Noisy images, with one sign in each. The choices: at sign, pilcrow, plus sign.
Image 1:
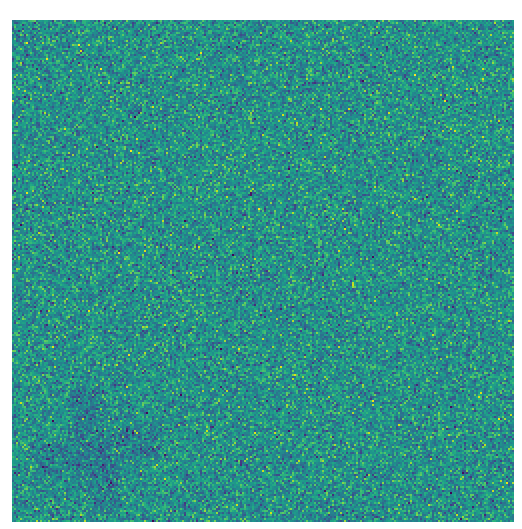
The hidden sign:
plus sign
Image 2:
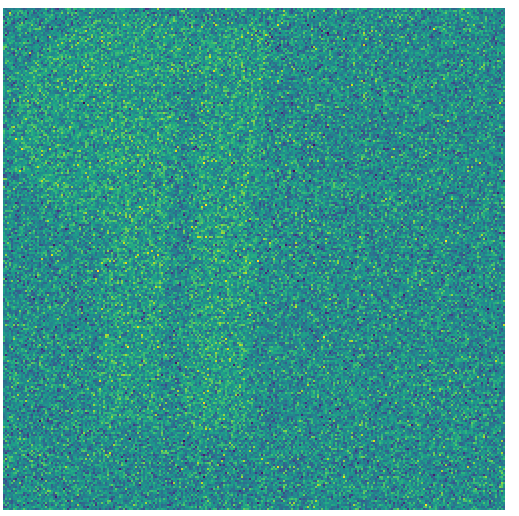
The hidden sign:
pilcrow
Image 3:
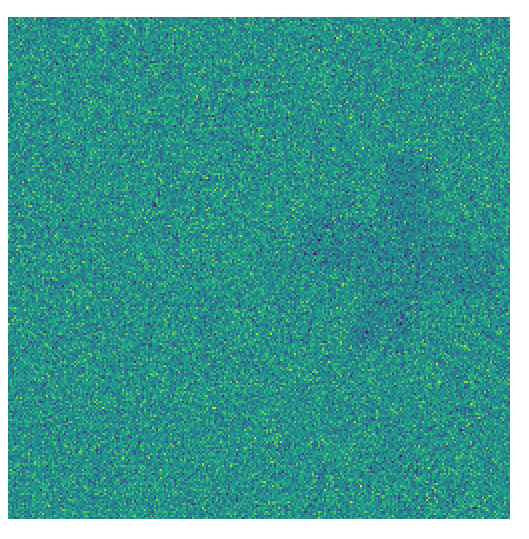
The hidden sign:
plus sign
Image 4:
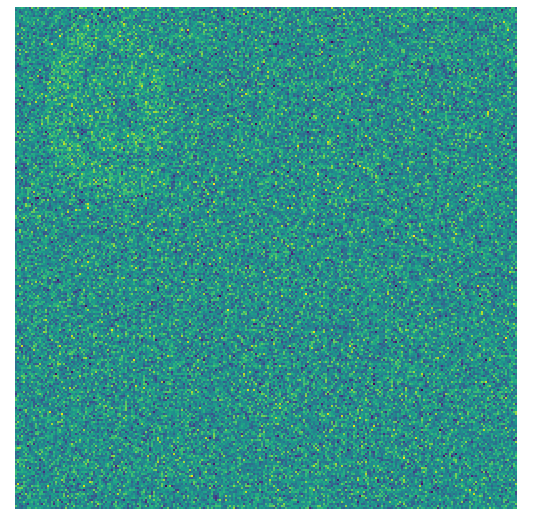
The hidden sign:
at sign
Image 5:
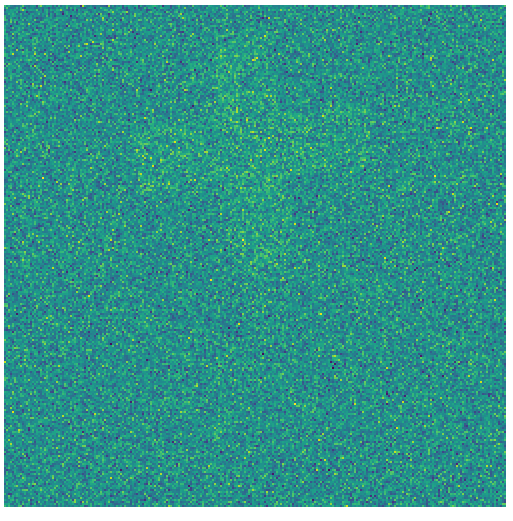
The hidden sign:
plus sign
